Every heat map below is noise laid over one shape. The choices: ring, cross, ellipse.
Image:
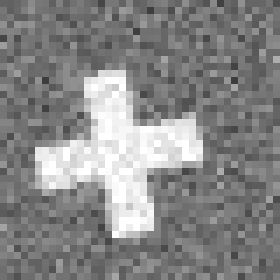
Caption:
light cross
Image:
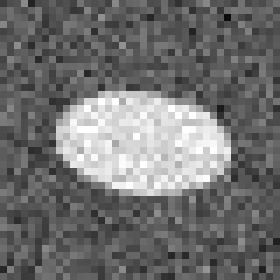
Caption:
light ellipse
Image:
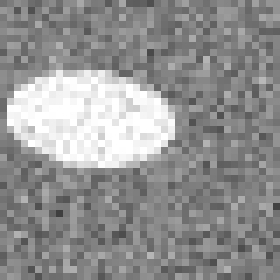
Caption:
light ellipse
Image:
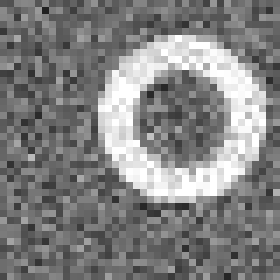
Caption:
light ring
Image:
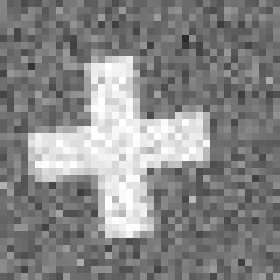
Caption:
light cross
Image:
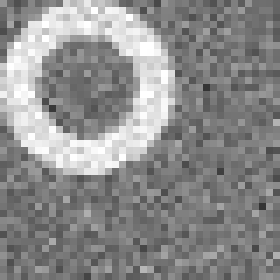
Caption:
light ring
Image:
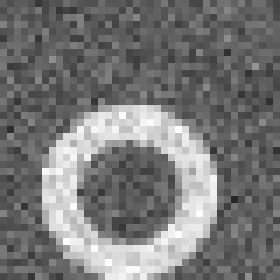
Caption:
light ring
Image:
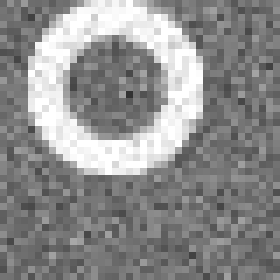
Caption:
light ring
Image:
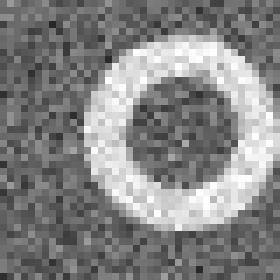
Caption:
light ring
